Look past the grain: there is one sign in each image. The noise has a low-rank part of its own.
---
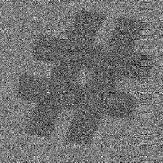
hash sign
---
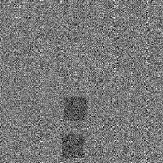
colon
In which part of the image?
bottom middle
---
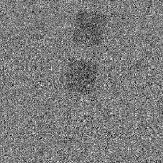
colon
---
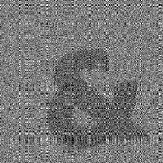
ampersand
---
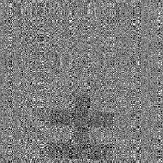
plus-minus sign
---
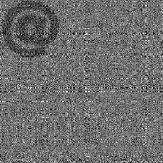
at sign
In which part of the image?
top left
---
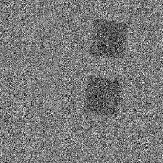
colon
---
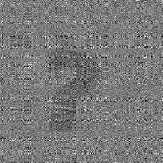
question mark
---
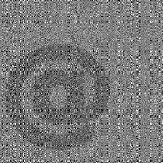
at sign
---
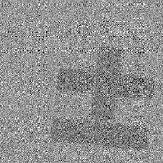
plus-minus sign
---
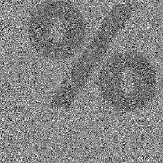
percent sign
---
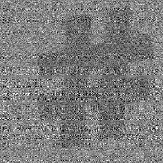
hash sign
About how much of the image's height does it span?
nearly all
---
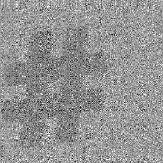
hash sign
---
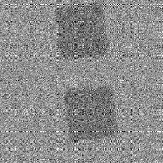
colon
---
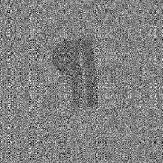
pilcrow
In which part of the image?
centre
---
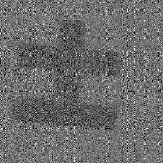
plus-minus sign
